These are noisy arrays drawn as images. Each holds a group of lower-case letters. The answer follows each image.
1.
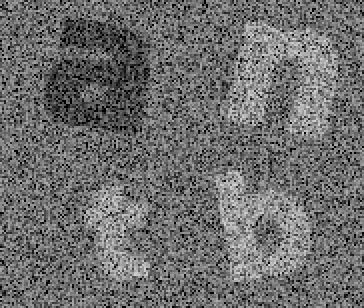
top left: dark a; top right: light n; bottom left: light t; bottom right: light b
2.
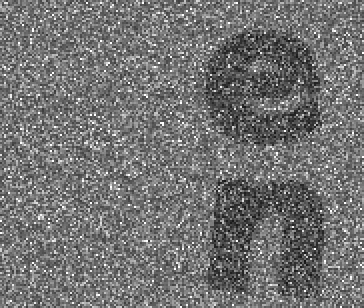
top right: dark e; bottom right: dark n
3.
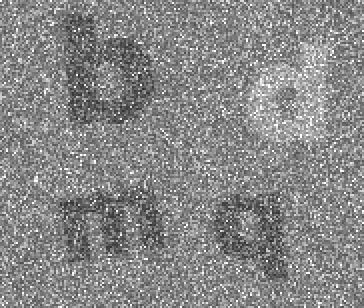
top left: dark b; top right: light d; bottom left: dark m; bottom right: dark q
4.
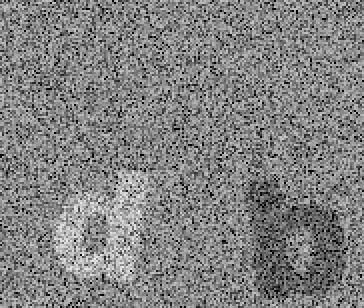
bottom left: light d; bottom right: dark b
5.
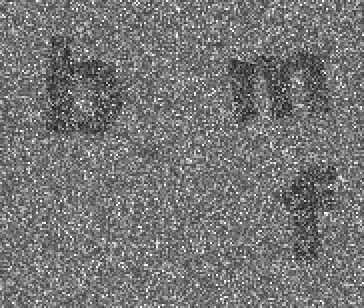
top left: dark b; top right: dark m; bottom right: dark f
